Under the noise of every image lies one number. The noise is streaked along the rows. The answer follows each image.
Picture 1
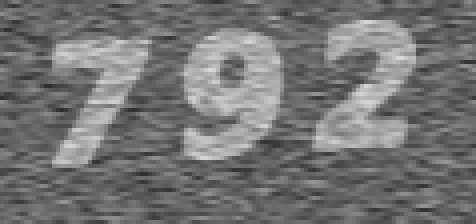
792
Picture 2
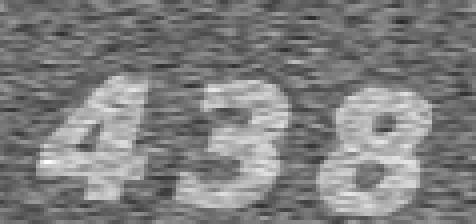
438
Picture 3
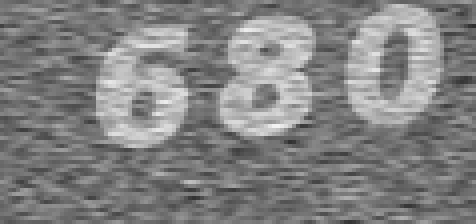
680
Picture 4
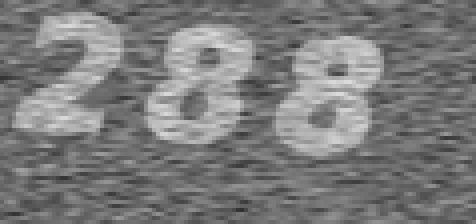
288
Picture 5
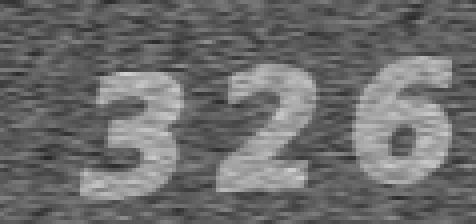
326
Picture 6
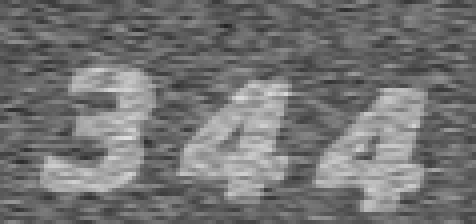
344
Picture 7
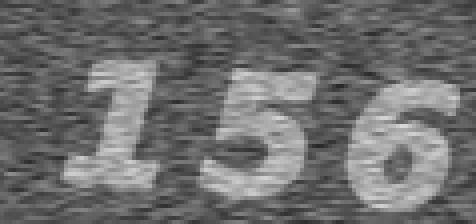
156
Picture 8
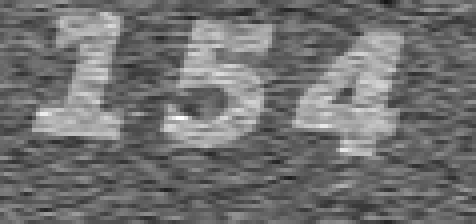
154
